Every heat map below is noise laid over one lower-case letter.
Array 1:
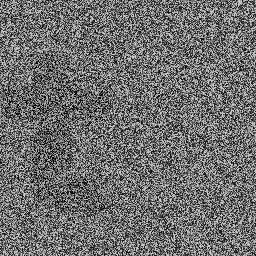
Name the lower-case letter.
t
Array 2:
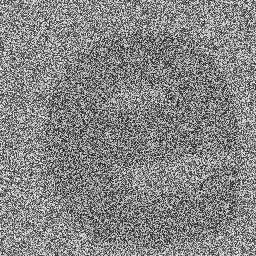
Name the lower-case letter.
e
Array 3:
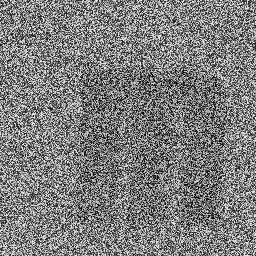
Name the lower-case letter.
m
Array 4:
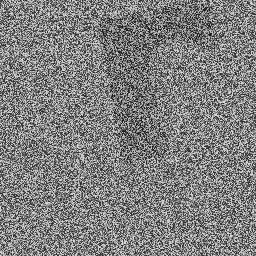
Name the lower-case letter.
r
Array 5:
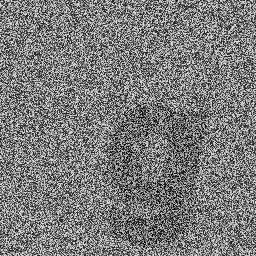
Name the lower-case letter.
g
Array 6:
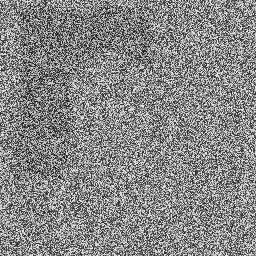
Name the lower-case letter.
r
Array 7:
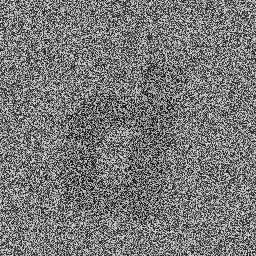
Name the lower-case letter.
d
